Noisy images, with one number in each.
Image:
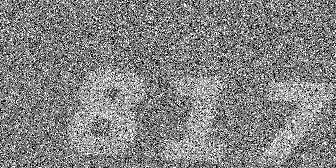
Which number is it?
817
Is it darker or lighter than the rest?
lighter
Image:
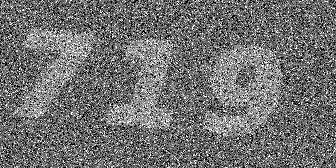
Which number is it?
719
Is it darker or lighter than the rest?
lighter
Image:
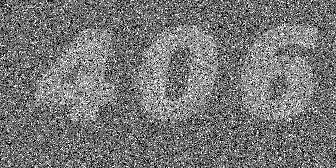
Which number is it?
406
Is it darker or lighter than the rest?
lighter
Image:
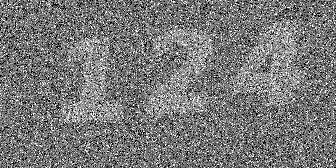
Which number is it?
124
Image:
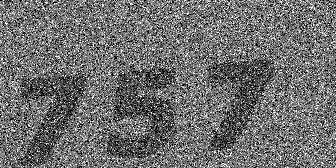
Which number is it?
757
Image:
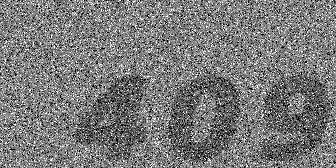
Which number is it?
409
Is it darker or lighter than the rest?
darker
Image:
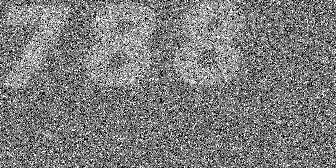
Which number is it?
788
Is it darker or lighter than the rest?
lighter
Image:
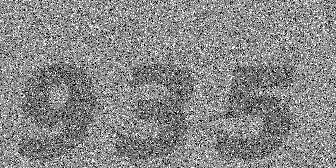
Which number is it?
935
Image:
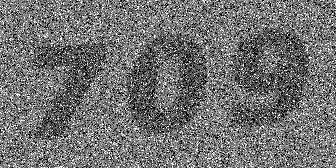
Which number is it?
709
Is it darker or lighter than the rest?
darker
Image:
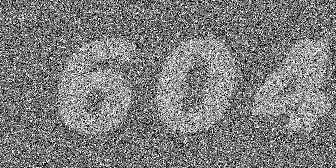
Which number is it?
604
